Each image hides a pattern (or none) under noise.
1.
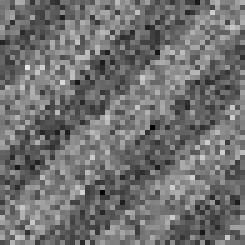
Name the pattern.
diagonal stripes
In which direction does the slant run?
bottom left to top right
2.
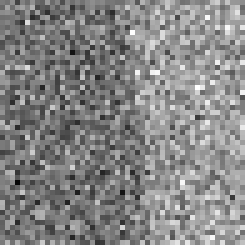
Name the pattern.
a sharp edge
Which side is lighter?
right
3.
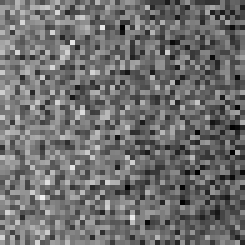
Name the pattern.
a smooth slope
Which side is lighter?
left
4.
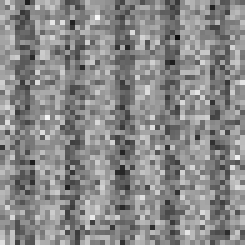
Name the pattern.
vertical stripes
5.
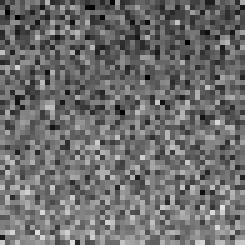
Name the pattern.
a smooth slope
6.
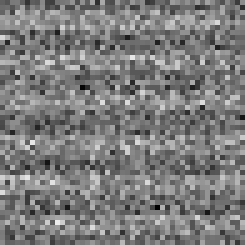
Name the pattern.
horizontal stripes
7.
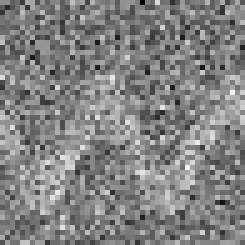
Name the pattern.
a wavy band
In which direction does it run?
left to right
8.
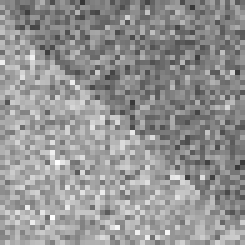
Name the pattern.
a sharp edge
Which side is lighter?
bottom left
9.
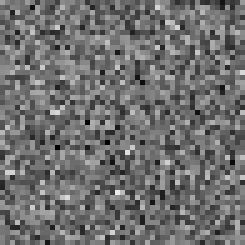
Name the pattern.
only noise
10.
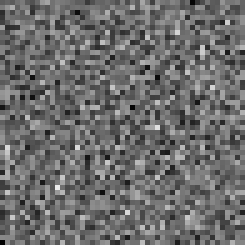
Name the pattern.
only noise
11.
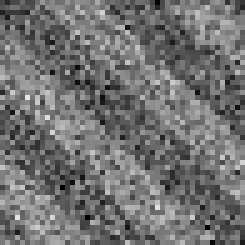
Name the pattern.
diagonal stripes
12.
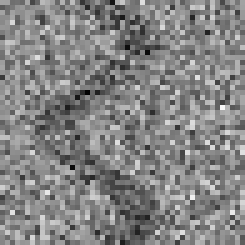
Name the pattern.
a wavy band
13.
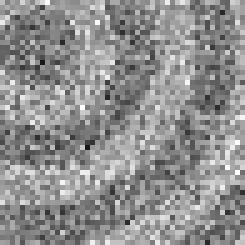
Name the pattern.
rings round one point
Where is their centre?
top left
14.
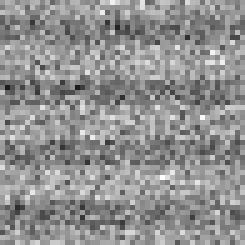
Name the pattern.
horizontal stripes
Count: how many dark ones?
4
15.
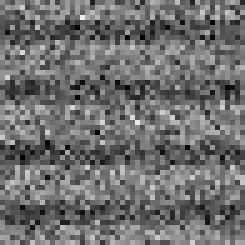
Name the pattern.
horizontal stripes
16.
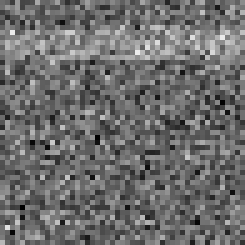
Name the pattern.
one horizontal stripe
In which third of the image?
top
